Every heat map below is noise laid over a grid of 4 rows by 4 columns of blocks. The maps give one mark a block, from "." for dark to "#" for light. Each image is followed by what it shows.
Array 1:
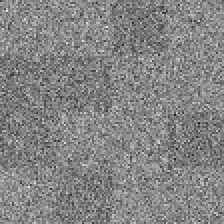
# # . #
. . # #
. # # .
# . # #
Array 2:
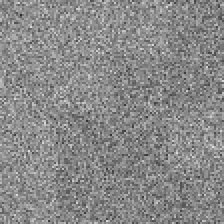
# # # .
# # . .
# . . #
# . . .
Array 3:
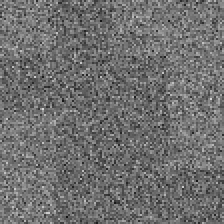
# . # #
. . . #
# . . #
# . . .
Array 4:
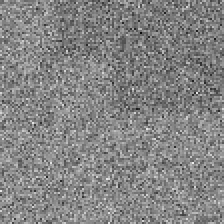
# . . .
# # . .
# # # #
# # # #
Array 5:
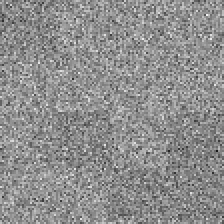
. # # #
# # # #
# . # .
# # . .
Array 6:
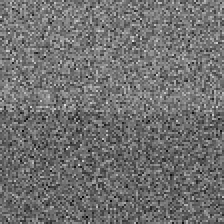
# # # #
# # # #
. . . .
. . . .
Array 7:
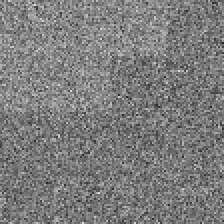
# # # .
# # . .
. . . .
. . . .
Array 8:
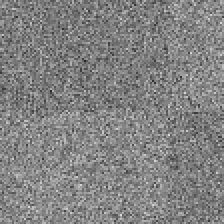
. . . #
. . . #
# # # .
# # # .
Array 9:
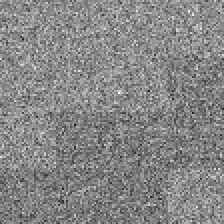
# # # #
# # # .
# . . .
. . . #
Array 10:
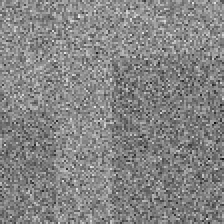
# # # #
# # . .
. # . .
. # . .
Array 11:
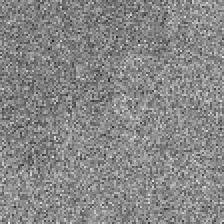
. . . #
. . # #
. # # #
# # # #
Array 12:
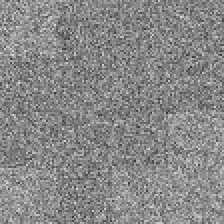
# . . .
. . . .
. . . #
# . # #
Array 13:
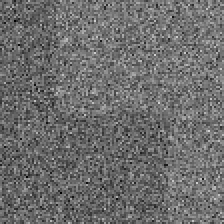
. # # #
. # # #
. . . #
. . . #
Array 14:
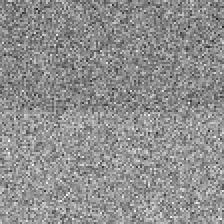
. . . .
. . . .
# # # #
# # # #
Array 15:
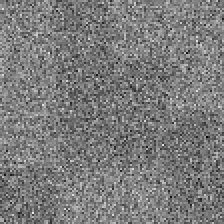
# . # #
# . . #
# . . .
. # # .
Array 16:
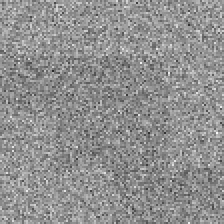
# # # #
. . . #
# . . #
# # . .
